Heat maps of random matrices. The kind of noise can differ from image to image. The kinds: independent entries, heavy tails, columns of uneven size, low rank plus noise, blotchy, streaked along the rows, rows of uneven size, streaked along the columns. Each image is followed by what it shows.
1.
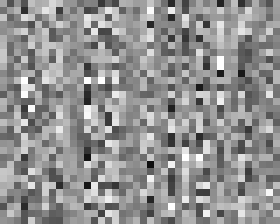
columns of uneven size
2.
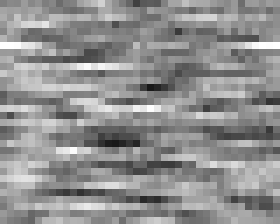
streaked along the rows
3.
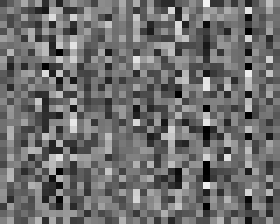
columns of uneven size
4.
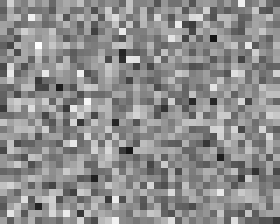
independent entries
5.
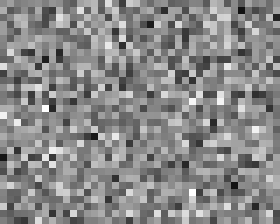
independent entries
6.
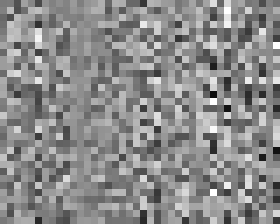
columns of uneven size
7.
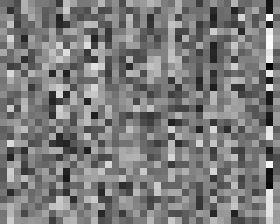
columns of uneven size
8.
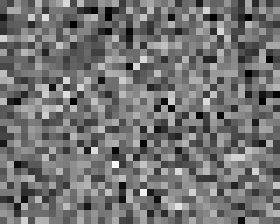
independent entries
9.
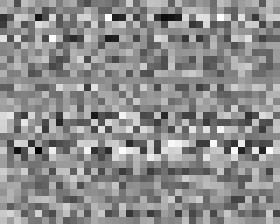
rows of uneven size
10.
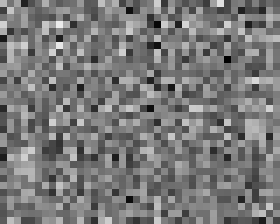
low rank plus noise
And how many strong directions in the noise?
five to eight
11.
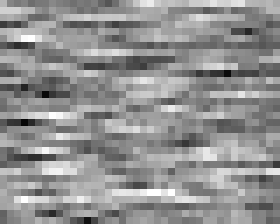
streaked along the rows
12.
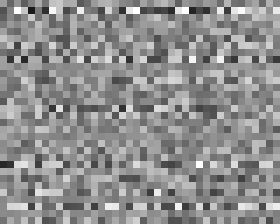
rows of uneven size
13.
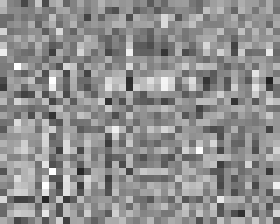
low rank plus noise
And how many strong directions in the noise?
two
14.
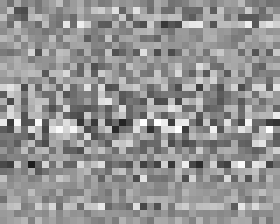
rows of uneven size
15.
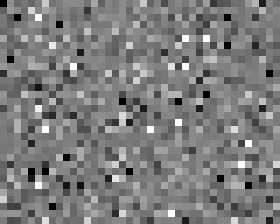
heavy tails
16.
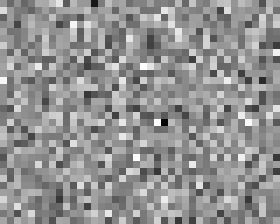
low rank plus noise
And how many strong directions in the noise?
five to eight
